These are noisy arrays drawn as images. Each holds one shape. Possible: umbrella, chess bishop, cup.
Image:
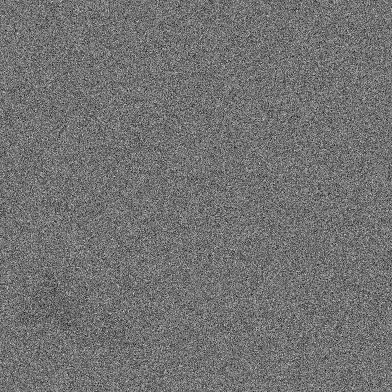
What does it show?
dark chess bishop, bottom left
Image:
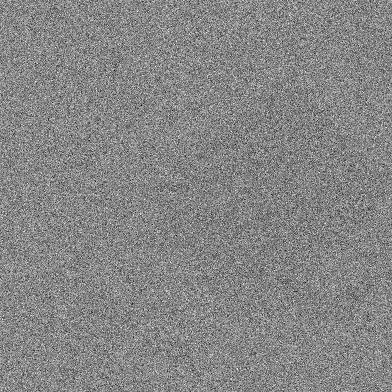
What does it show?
dark cup
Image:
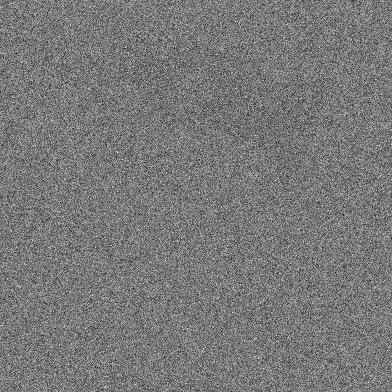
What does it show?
dark chess bishop
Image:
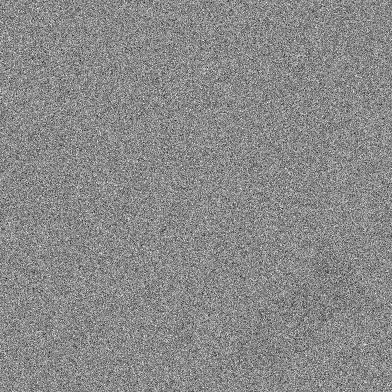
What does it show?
dark chess bishop, bottom right
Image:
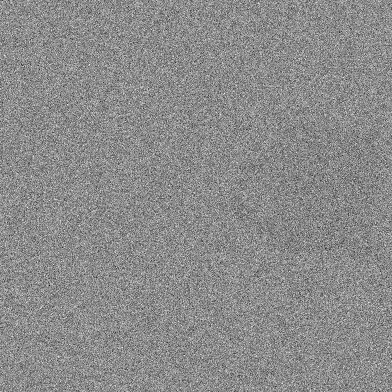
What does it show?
dark cup, middle right
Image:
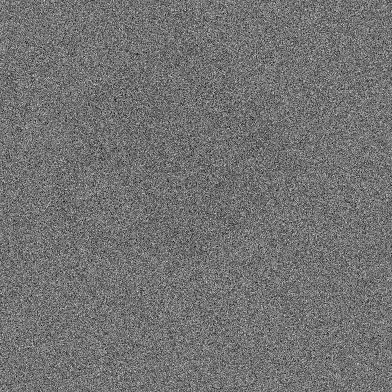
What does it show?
dark cup
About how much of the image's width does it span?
two thirds
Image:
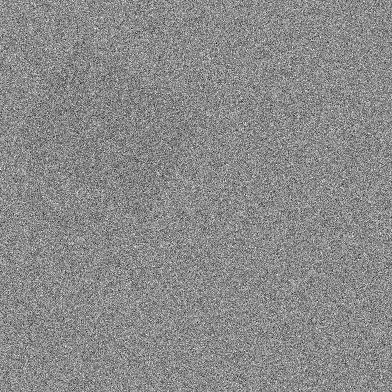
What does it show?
dark cup
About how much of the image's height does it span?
half
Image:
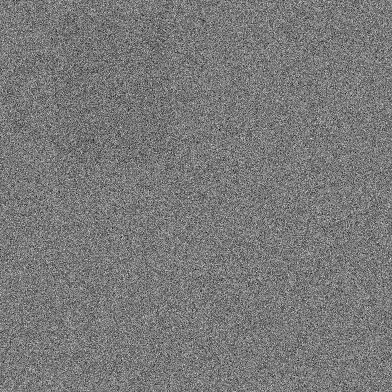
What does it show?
dark cup, top left
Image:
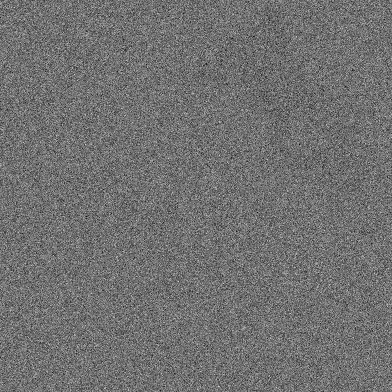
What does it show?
dark chess bishop
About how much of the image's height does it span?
half
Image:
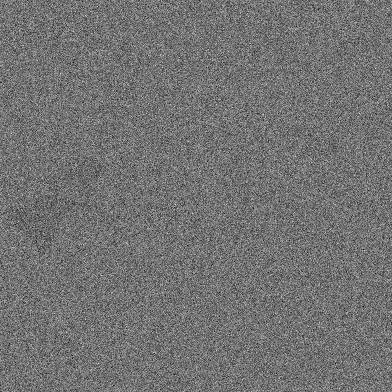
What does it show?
dark chess bishop, middle left
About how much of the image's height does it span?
a quarter
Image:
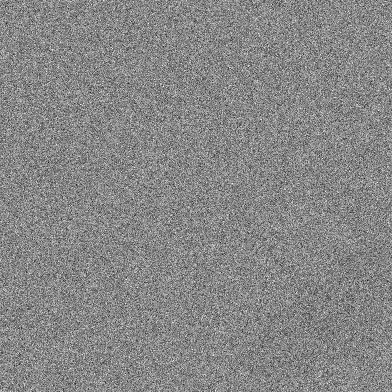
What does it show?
dark umbrella, bottom right
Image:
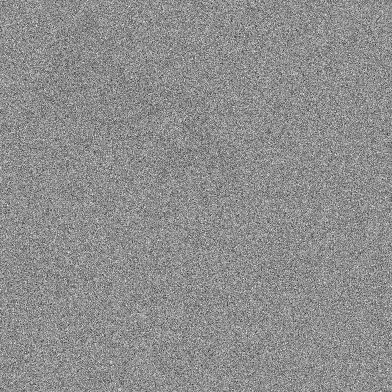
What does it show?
dark chess bishop
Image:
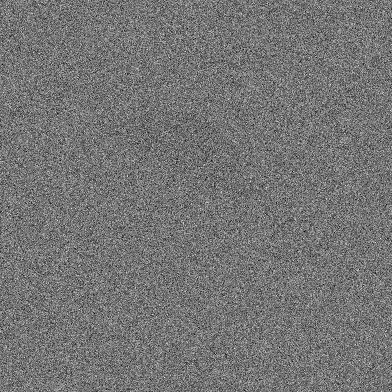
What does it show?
dark umbrella, centre
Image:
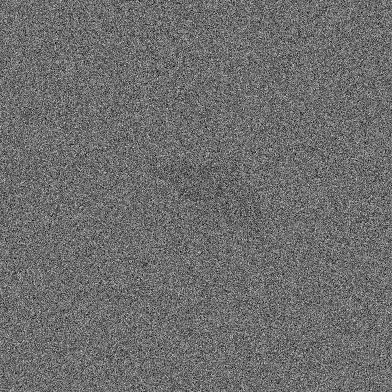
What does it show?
dark umbrella, centre
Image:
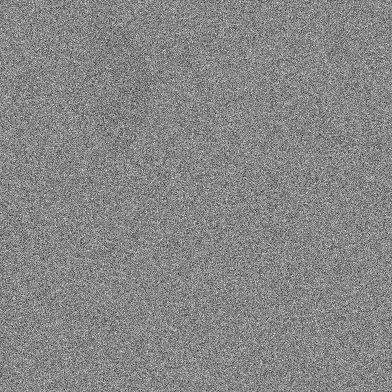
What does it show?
dark umbrella, top left
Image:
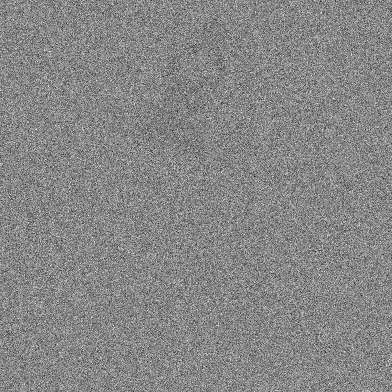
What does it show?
dark chess bishop, top middle
